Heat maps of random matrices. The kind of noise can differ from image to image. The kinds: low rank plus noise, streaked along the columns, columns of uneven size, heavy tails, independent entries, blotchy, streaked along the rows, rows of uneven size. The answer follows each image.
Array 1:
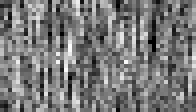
streaked along the columns
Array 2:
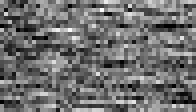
streaked along the rows
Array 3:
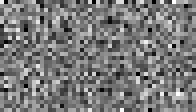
low rank plus noise
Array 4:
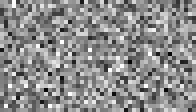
independent entries
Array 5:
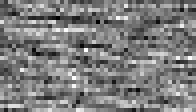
streaked along the rows
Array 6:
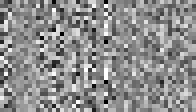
columns of uneven size
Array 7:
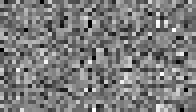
low rank plus noise
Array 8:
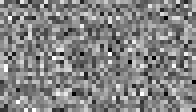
low rank plus noise
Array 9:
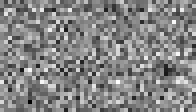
low rank plus noise
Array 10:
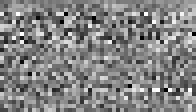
rows of uneven size
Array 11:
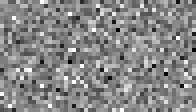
heavy tails
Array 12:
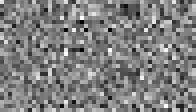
low rank plus noise
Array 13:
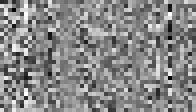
columns of uneven size
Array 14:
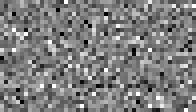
heavy tails
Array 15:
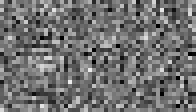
low rank plus noise
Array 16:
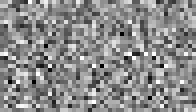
low rank plus noise
